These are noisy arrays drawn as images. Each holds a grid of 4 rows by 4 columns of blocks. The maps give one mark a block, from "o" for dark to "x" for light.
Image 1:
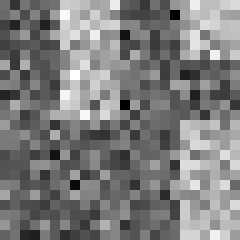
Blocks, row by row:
oxox
oxoo
ooox
ooox
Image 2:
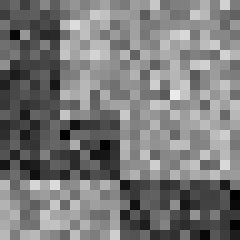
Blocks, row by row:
oxxx
oxxx
ooxx
xxoo
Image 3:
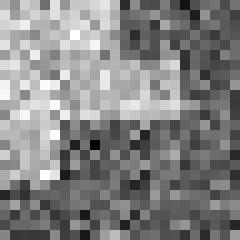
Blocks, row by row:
xxoo
xxxo
xooo
oooo
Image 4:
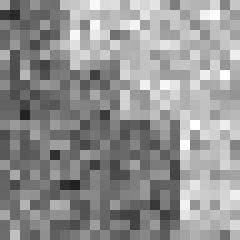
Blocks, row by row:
oxxx
ooxx
ooox
ooox
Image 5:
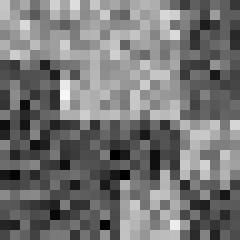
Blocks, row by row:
xxxo
oxxo
ooox
ooxo
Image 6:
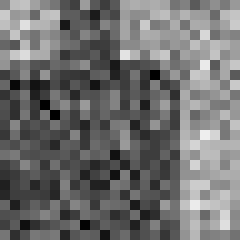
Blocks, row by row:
xoxx
ooox
ooox
ooox
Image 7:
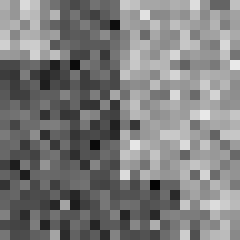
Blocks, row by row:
xoxx
ooxx
ooxx
ooox
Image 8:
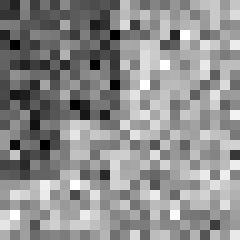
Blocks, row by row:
ooxx
ooxx
oxxx
xxxx
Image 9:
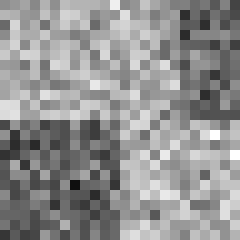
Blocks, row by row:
xxxo
xxxo
ooxx
ooxx
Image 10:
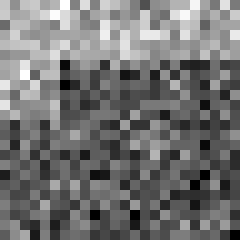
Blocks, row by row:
xxxx
xooo
oooo
oooo
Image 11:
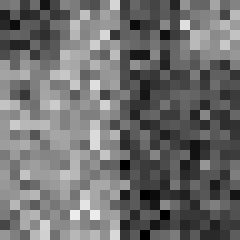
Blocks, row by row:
oxox
xxoo
xxoo
xxoo
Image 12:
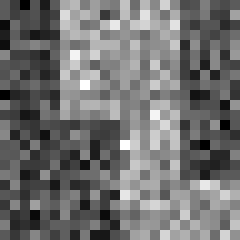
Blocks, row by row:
oxxo
oxxo
ooxo
ooxx
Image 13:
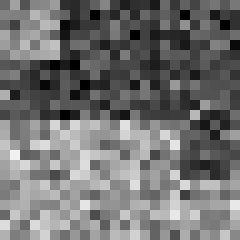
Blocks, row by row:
xooo
oooo
xxxo
xxxx
